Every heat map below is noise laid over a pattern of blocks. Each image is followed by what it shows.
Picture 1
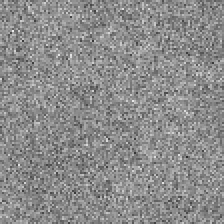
mirrored about the diagonal from the bottom left
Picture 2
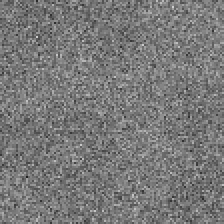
mirrored about the diagonal from the bottom left
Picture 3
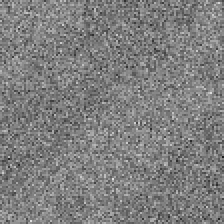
mirrored about the diagonal from the top left
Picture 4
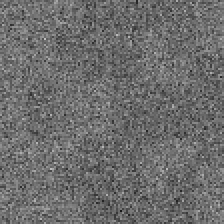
top and bottom mirror each other
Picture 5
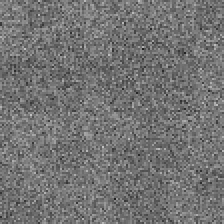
mirrored about the diagonal from the bottom left
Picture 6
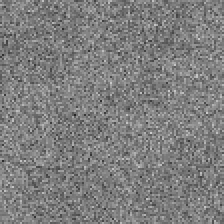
the same after a half turn
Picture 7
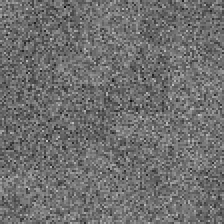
no symmetry
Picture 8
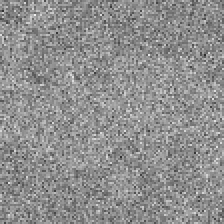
the same after a half turn
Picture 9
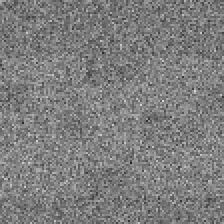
left and right mirror each other
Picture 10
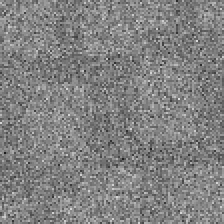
the same after a half turn
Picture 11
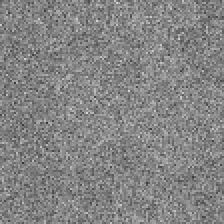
top and bottom mirror each other
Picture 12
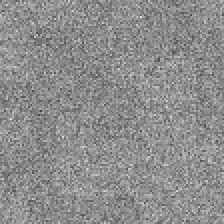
mirrored about the diagonal from the top left
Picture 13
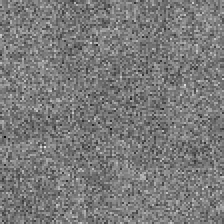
mirrored about the diagonal from the bottom left
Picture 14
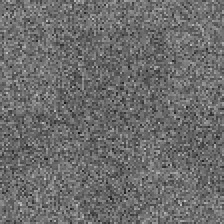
left and right mirror each other
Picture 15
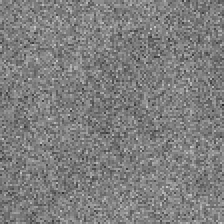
the same after a half turn
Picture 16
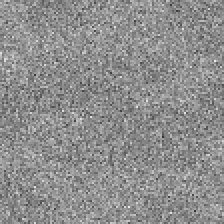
the same after a half turn
